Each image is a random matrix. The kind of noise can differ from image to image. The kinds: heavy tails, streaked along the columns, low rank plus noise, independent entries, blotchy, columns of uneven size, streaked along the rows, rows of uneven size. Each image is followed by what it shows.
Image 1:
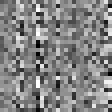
columns of uneven size
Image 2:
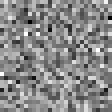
independent entries
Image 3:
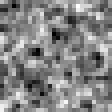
blotchy
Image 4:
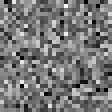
independent entries
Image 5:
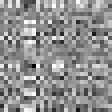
low rank plus noise
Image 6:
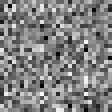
low rank plus noise
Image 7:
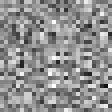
low rank plus noise
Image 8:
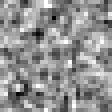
blotchy
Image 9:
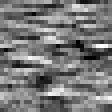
streaked along the rows
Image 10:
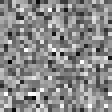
independent entries
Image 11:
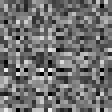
low rank plus noise
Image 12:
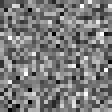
independent entries
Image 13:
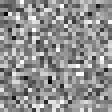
independent entries
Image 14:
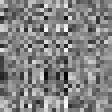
low rank plus noise
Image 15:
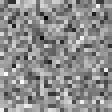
independent entries
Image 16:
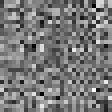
low rank plus noise
